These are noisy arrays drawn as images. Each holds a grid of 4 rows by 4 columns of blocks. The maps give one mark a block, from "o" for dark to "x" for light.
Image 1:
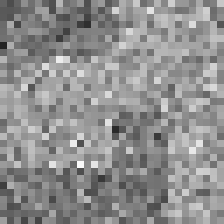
o o x x
x x x x
x x o x
o o o x
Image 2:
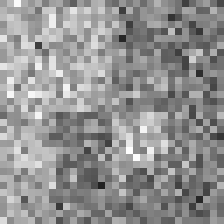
x x o o
x x o o
x o x o
x o o o
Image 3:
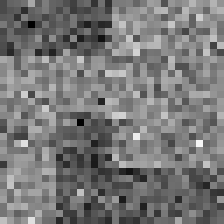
o o x x
x x x x
x o x x
x o o o
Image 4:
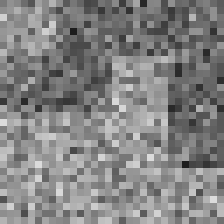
x o o o
o o x o
x x x o
x x x x
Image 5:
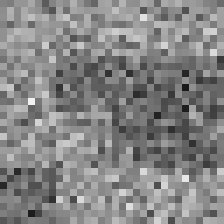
x x x x
x o o o
x x o o
o x x x
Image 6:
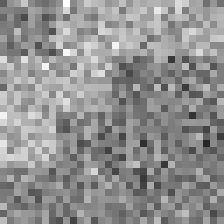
o x x x
x x o o
x o o o
o o o o
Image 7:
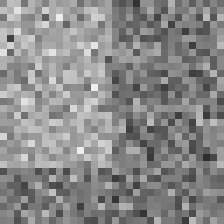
x x o o
x x o o
x x o o
o o o o
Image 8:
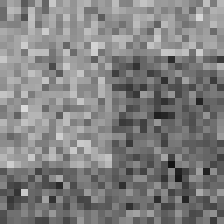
x x x x
x x o o
x x o o
o o o o
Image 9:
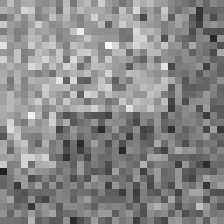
x x x o
x x x o
x o o o
o o o o
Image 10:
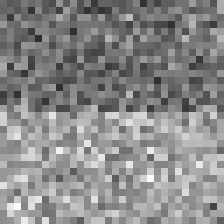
o o o o
o o o o
x x x x
x x x x
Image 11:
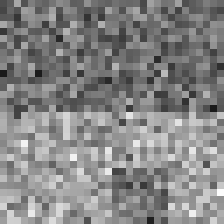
o o o o
o o o o
x x x x
x x o x
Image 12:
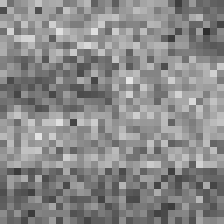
x x x o
o o x x
x x x x
o o o o
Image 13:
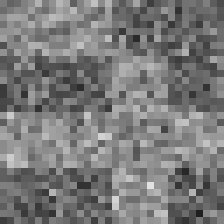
x x o o
o o x o
x x x x
o o x o
